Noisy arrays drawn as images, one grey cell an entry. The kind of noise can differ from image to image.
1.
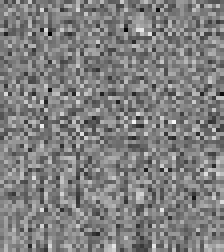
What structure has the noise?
low rank plus noise
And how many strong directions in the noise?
three or four
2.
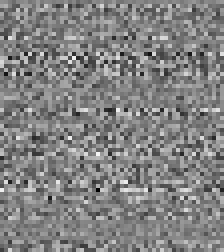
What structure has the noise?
rows of uneven size
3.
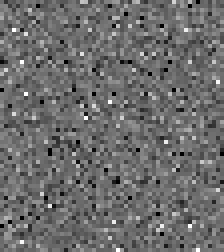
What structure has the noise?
heavy tails
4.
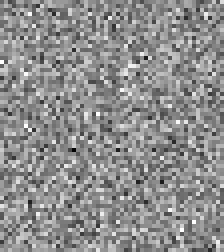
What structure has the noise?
independent entries
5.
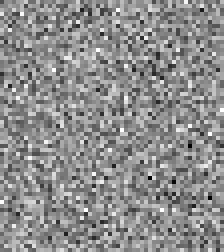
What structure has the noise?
independent entries
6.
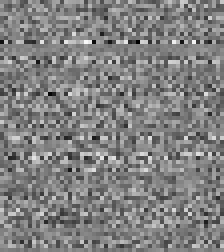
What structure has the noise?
rows of uneven size
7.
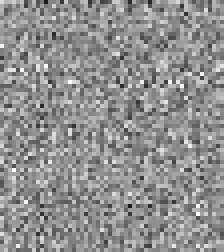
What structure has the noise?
low rank plus noise
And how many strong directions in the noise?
five to eight
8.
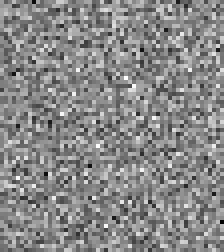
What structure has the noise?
independent entries
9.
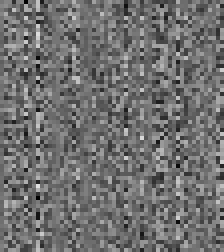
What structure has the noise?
columns of uneven size
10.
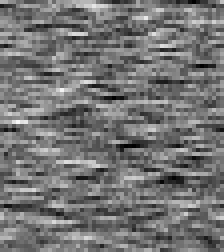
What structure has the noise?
streaked along the rows
